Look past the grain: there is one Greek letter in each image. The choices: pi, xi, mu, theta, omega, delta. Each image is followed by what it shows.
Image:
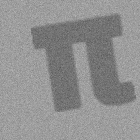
pi
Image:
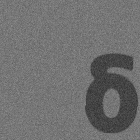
delta
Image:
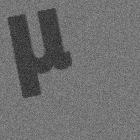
mu
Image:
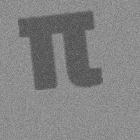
pi
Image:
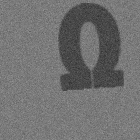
omega
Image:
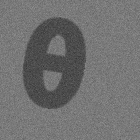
theta
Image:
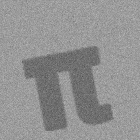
pi
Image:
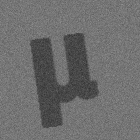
mu
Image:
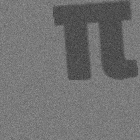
pi
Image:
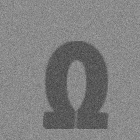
omega
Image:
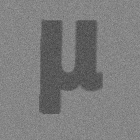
mu
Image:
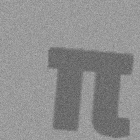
pi
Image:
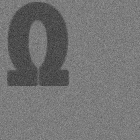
omega
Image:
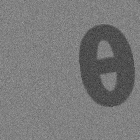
theta
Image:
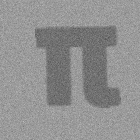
pi
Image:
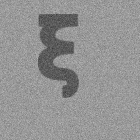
xi
